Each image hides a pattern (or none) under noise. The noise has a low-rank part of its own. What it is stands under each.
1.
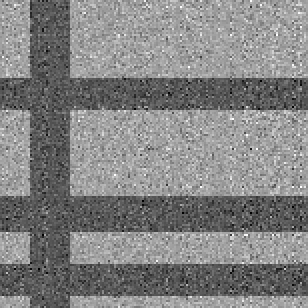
bands of rows crossing bands of columns
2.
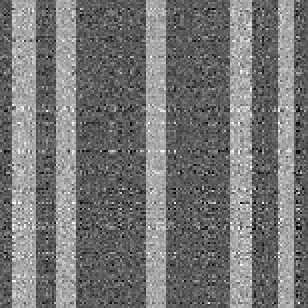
bands of columns
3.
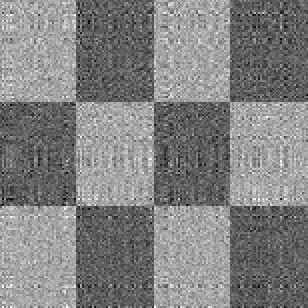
a checkerboard
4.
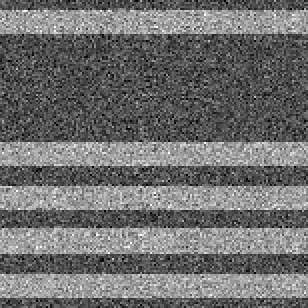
bands of rows
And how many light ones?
5
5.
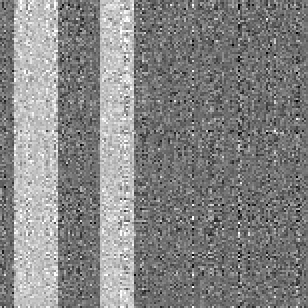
bands of columns
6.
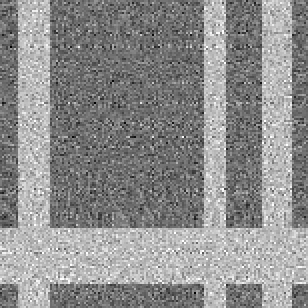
bands of rows crossing bands of columns
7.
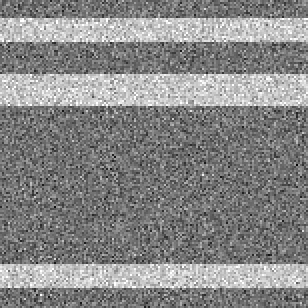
bands of rows
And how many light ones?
3
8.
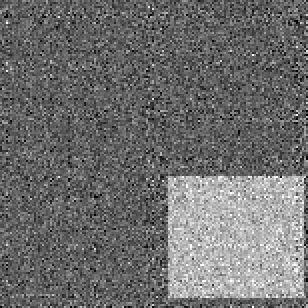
one block
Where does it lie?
bottom right
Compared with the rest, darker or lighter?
lighter
